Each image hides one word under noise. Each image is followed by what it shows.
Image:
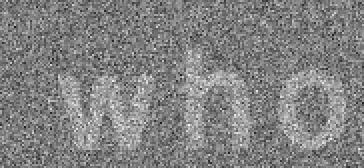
who
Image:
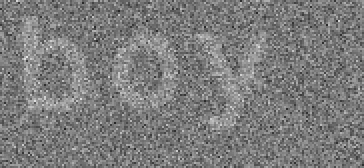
boy
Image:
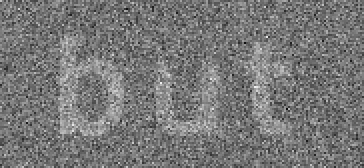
but
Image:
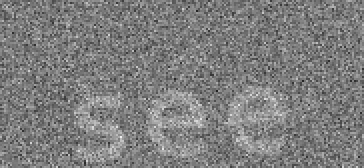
see
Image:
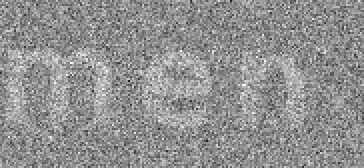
men
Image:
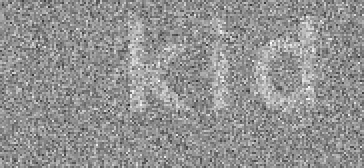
kid
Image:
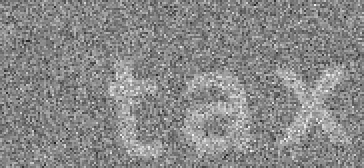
tax
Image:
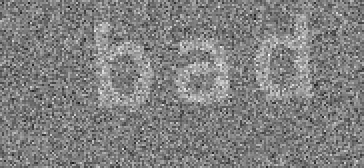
bad
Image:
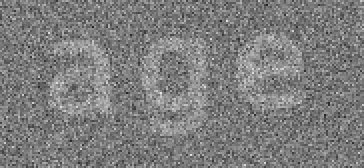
age
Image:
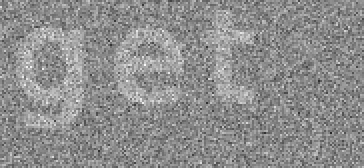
get
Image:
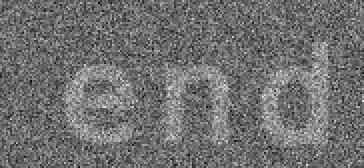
end
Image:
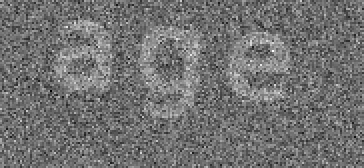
age
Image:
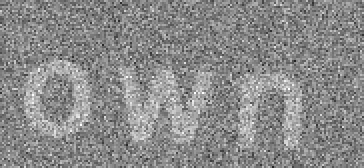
own
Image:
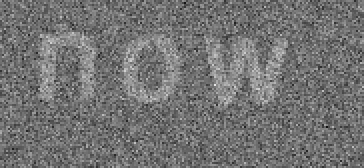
now
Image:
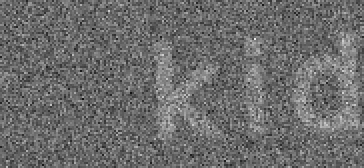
kid
